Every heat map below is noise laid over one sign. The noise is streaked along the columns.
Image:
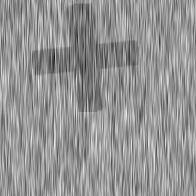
dark plus sign
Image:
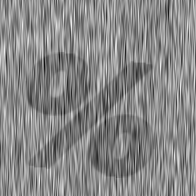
dark percent sign
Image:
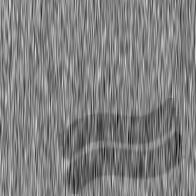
dark approximately sign
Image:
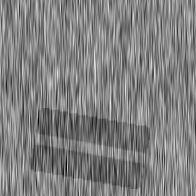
dark equals sign
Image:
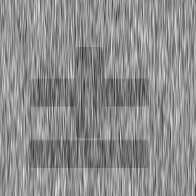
dark plus-minus sign
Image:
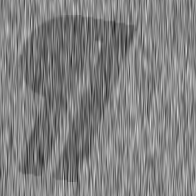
dark pilcrow
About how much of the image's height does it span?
nearly all
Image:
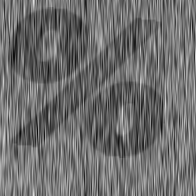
dark percent sign
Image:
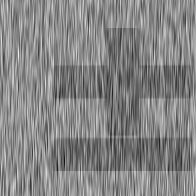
dark plus-minus sign
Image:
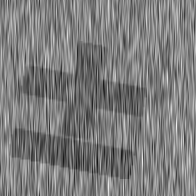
dark plus-minus sign
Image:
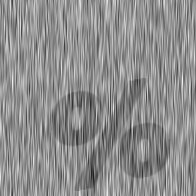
dark percent sign
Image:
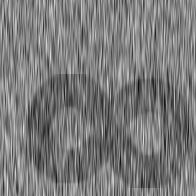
dark infinity sign
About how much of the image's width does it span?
nearly all
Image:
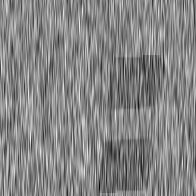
dark colon
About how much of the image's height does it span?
two thirds
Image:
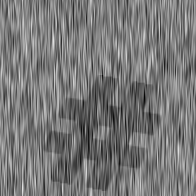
dark hash sign
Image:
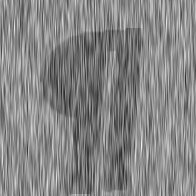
dark pilcrow
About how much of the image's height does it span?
nearly all
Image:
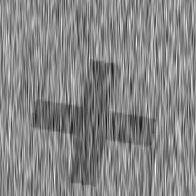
dark plus sign
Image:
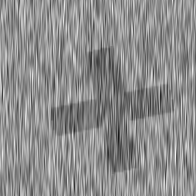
dark plus sign
